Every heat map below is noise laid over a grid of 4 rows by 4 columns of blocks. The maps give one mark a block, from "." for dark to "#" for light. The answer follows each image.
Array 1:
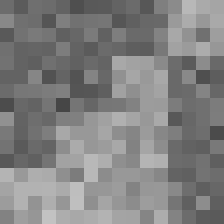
. . . #
. . # .
. # # .
# # # .
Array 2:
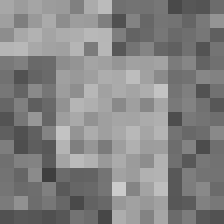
# # . .
. # # .
. # # .
. . # .
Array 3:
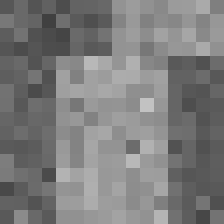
. . # #
. # # .
. # # .
. # # .
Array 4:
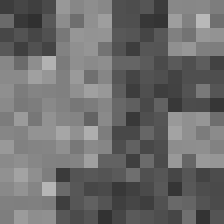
. # . #
# # . .
# # . #
# . . .
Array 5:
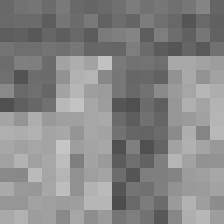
. . . .
. # . #
# # . #
# # . #
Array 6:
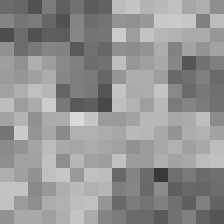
. . # #
# . # .
# # # #
# # . .
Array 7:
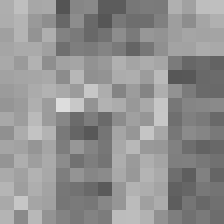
# . . #
# # # .
# . # .
# . # .
